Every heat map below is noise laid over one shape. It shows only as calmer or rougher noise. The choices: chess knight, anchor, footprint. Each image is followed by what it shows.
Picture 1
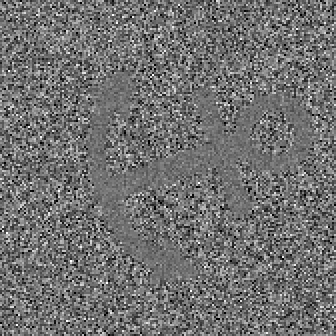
anchor
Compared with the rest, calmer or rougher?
calmer
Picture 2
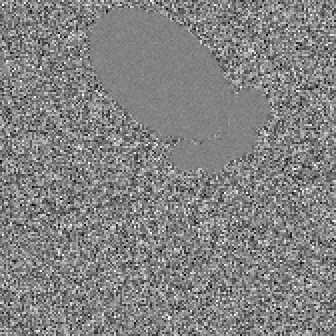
footprint
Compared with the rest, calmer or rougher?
calmer
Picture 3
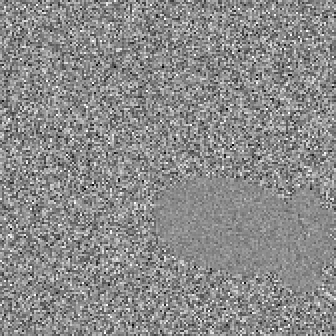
footprint
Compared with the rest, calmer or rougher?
calmer
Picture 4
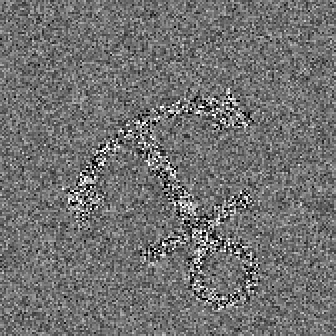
anchor
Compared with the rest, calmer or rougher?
rougher
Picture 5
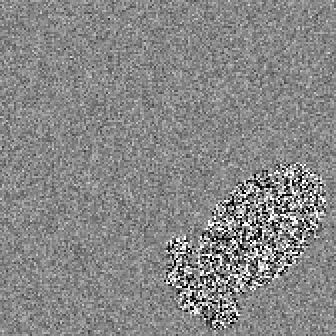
footprint
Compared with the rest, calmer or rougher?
rougher
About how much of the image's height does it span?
half
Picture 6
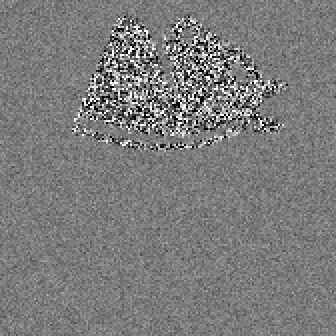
chess knight
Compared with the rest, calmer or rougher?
rougher
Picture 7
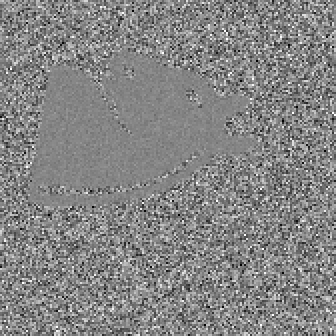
chess knight
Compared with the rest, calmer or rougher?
calmer
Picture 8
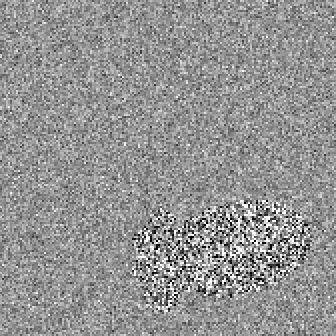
footprint
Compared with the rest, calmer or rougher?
rougher
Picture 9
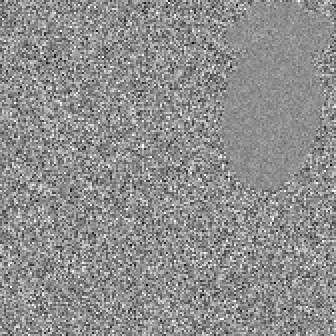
footprint
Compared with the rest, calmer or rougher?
calmer
